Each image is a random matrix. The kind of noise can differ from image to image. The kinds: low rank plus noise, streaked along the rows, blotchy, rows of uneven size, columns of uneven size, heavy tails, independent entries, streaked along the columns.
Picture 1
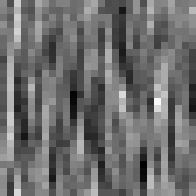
streaked along the columns
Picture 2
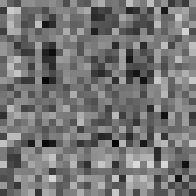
low rank plus noise
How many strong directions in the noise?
two
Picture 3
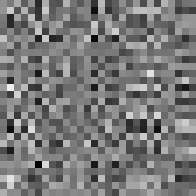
low rank plus noise
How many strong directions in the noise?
two
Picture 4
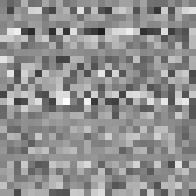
rows of uneven size
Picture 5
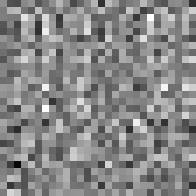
low rank plus noise
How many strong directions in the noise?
two
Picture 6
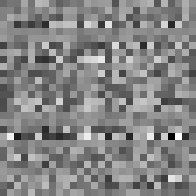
rows of uneven size
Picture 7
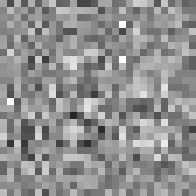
low rank plus noise
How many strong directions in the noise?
two
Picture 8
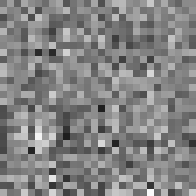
low rank plus noise
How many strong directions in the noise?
three or four
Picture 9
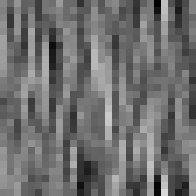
streaked along the columns
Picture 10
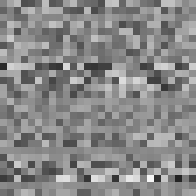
rows of uneven size
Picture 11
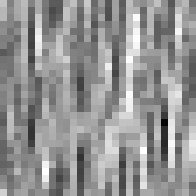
streaked along the columns
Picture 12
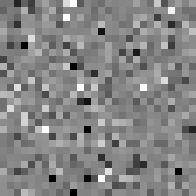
heavy tails
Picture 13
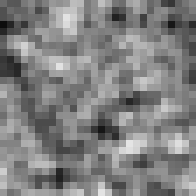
blotchy
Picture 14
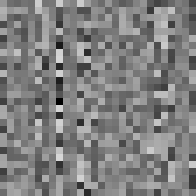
columns of uneven size
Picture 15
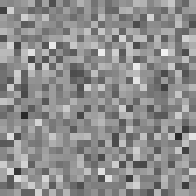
low rank plus noise
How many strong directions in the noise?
three or four
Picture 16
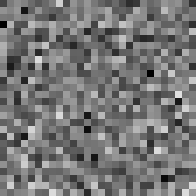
independent entries
